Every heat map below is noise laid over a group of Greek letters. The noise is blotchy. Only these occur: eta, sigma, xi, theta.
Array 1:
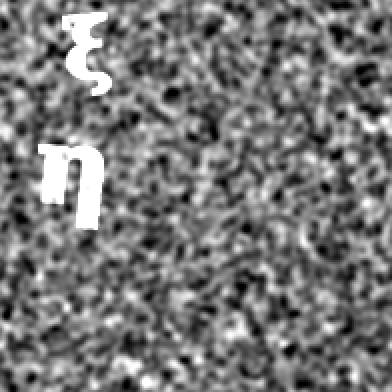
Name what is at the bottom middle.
nothing
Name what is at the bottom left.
nothing
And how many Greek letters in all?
2
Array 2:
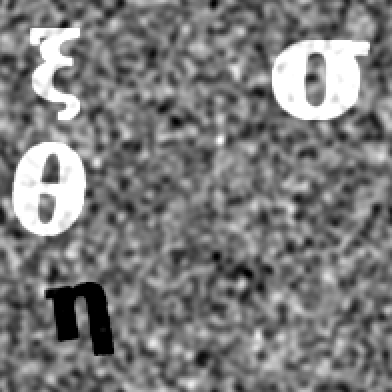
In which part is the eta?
bottom left
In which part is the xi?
top left
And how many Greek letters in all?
4
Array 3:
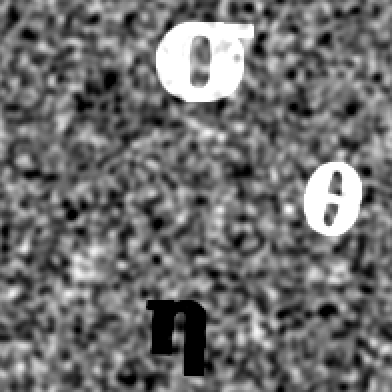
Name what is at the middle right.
theta
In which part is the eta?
bottom middle
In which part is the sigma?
top middle
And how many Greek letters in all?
3
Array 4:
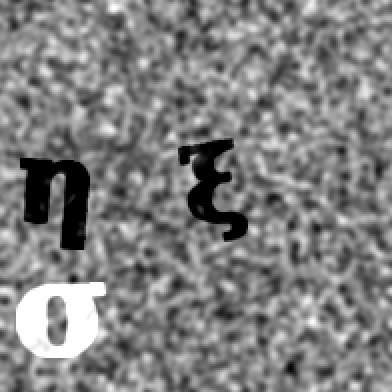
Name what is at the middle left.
eta
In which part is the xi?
centre
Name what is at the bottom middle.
nothing
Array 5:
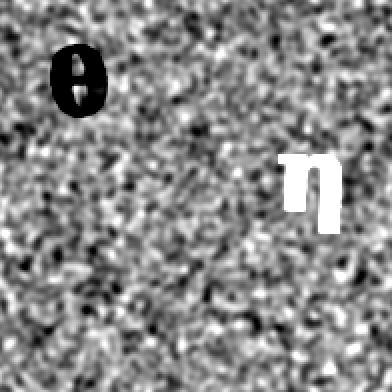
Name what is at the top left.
theta
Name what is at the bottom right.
nothing
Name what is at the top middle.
nothing
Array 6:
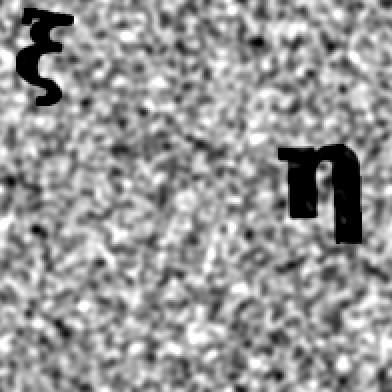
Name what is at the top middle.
nothing
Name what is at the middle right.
eta
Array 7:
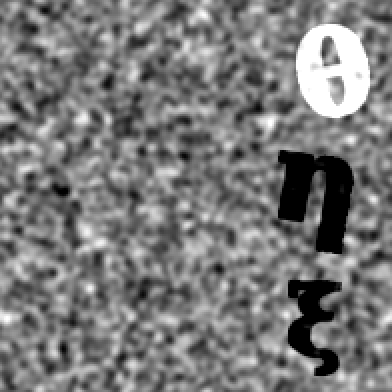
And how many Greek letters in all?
3
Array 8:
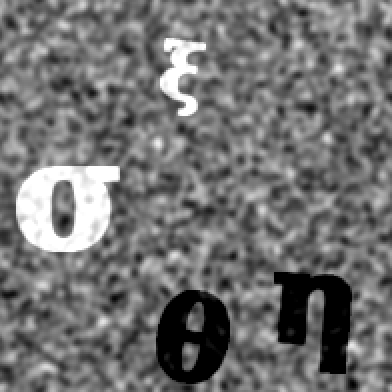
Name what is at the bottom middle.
theta
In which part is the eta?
bottom right
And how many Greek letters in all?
4
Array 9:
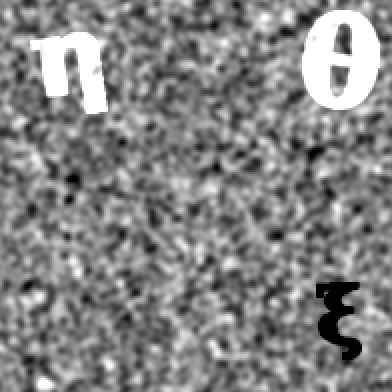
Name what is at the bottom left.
nothing
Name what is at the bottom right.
xi
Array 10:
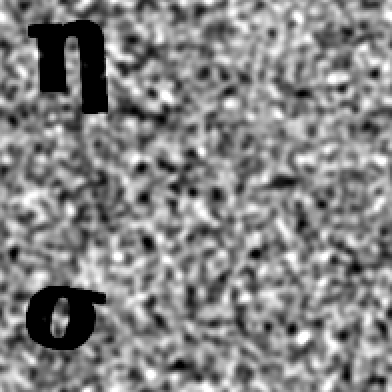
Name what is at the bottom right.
nothing
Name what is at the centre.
nothing
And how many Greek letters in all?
2
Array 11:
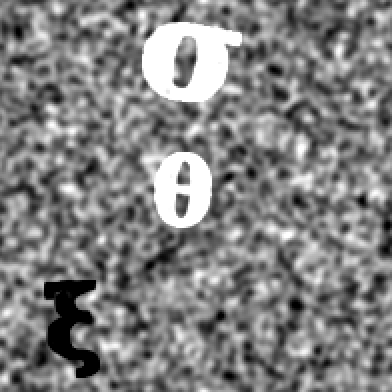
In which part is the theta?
centre
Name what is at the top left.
nothing
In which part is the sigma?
top middle
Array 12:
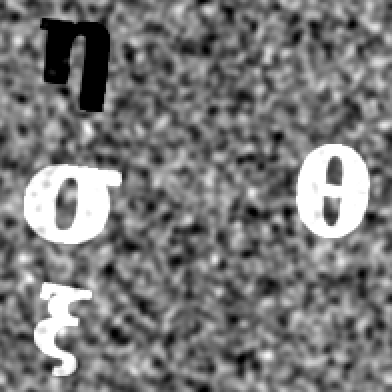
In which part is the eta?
top left
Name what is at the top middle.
nothing
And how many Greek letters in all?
4
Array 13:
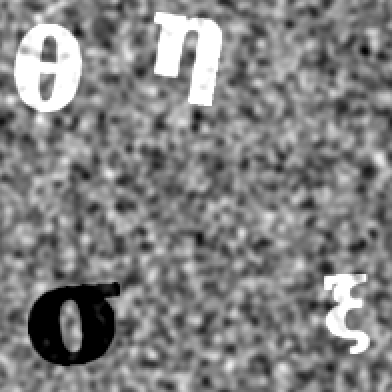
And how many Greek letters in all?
4
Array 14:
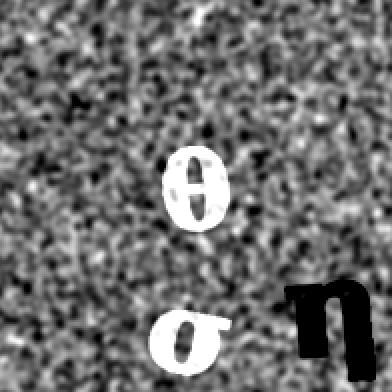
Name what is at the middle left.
nothing
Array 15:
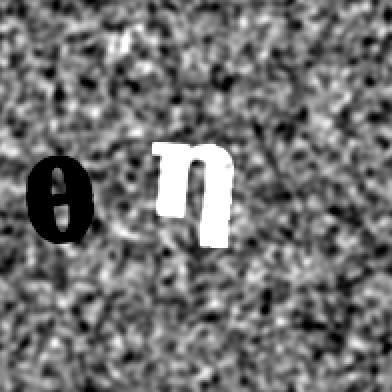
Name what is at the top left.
nothing
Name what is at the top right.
nothing
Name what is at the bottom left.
nothing
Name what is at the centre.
eta
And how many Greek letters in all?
2
